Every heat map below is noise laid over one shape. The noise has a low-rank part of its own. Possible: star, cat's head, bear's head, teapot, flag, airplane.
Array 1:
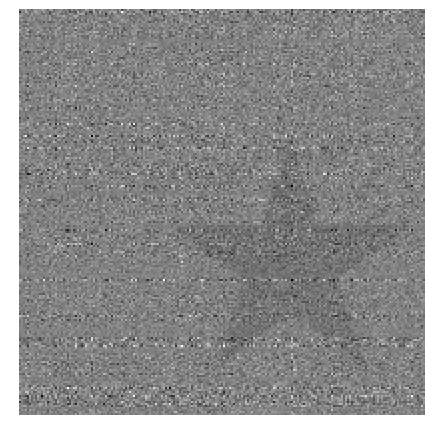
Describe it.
dark star
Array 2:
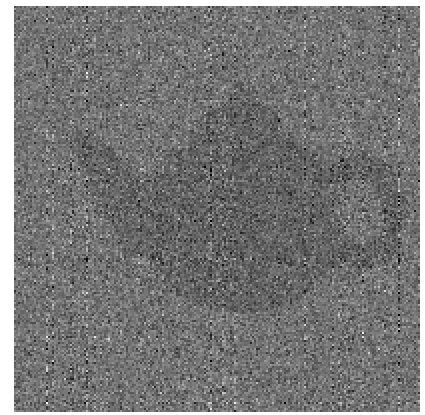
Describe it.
dark teapot
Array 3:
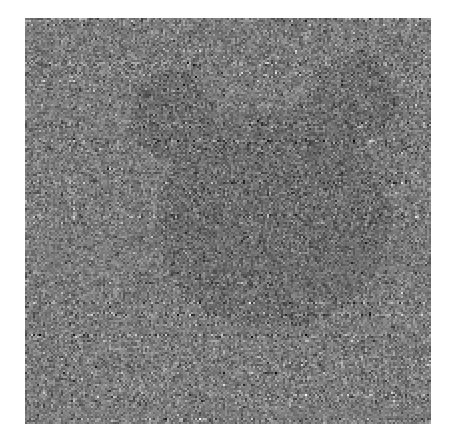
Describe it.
dark bear's head
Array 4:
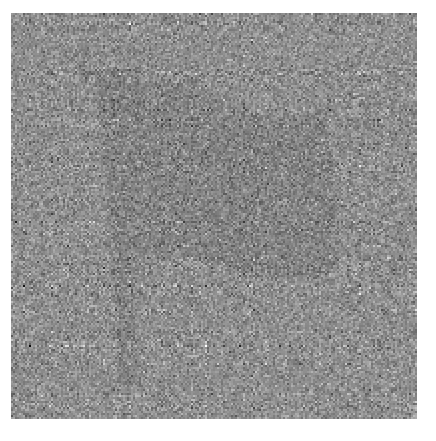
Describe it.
dark flag
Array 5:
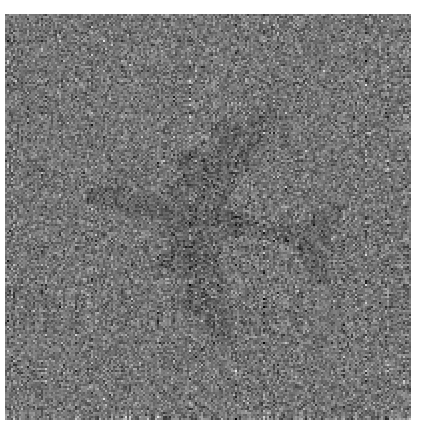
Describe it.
dark airplane
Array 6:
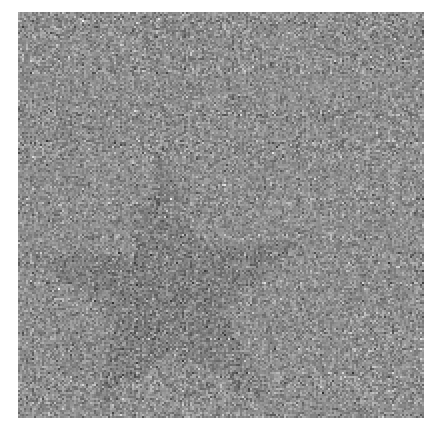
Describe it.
dark star
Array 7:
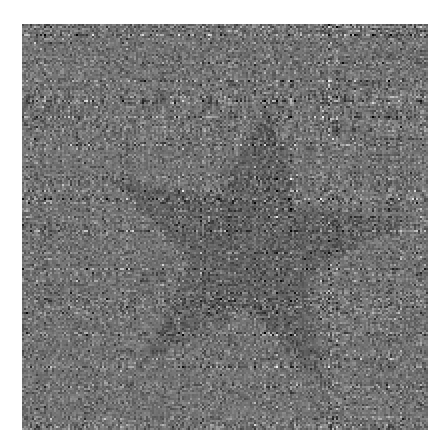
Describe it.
dark star
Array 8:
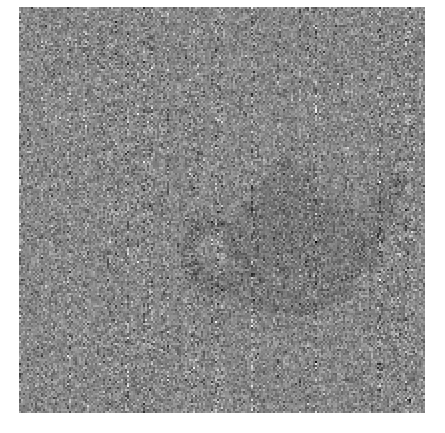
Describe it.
dark teapot
